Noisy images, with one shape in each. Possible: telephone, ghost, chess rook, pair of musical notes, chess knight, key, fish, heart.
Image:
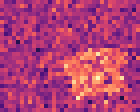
telephone
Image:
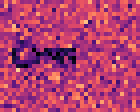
key
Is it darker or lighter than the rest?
darker
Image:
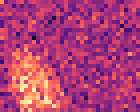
chess knight
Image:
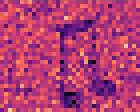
pair of musical notes
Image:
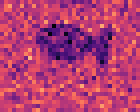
fish
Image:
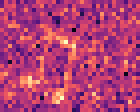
pair of musical notes
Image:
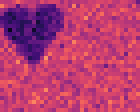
heart
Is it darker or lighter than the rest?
darker
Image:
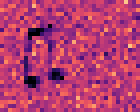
pair of musical notes
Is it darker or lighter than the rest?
darker
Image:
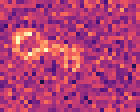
key
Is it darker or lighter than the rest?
lighter
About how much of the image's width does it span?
half
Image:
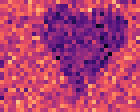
heart
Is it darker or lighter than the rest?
darker
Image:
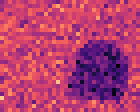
ghost
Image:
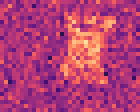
chess rook
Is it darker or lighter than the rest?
lighter
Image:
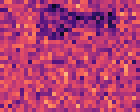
key
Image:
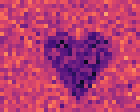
heart
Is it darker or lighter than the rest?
darker
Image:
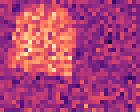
ghost
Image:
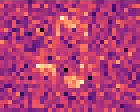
pair of musical notes
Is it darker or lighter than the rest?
lighter
